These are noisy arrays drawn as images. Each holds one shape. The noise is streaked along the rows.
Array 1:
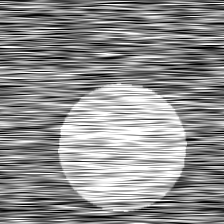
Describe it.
light disc
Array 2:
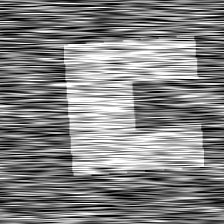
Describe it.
light square with a notch
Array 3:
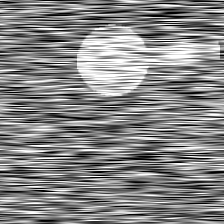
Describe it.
light lollipop
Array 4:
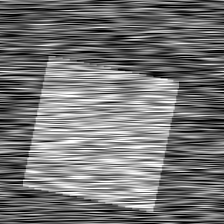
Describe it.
light square
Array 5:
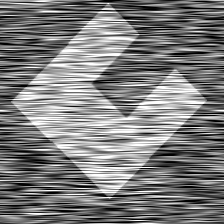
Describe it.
light square with a notch
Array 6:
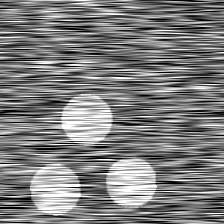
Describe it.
light three dots
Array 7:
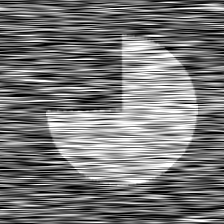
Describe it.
light disc with a wedge cut out
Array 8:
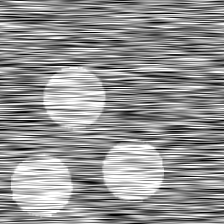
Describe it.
light three dots
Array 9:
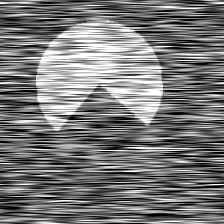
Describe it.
light disc with a wedge cut out
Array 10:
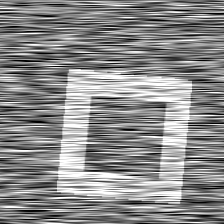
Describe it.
light square frame
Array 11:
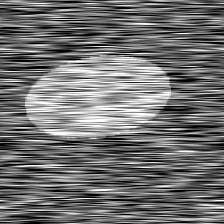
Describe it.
light ellipse
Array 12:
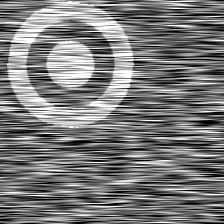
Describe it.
light bullseye
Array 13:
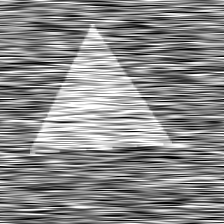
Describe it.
light triangle
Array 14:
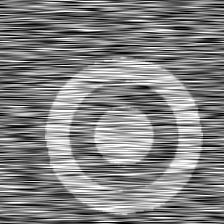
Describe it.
light bullseye
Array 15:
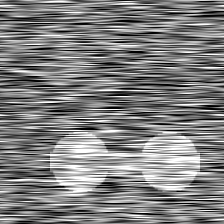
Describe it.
light dumbbell
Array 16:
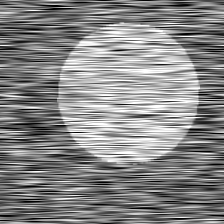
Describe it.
light disc
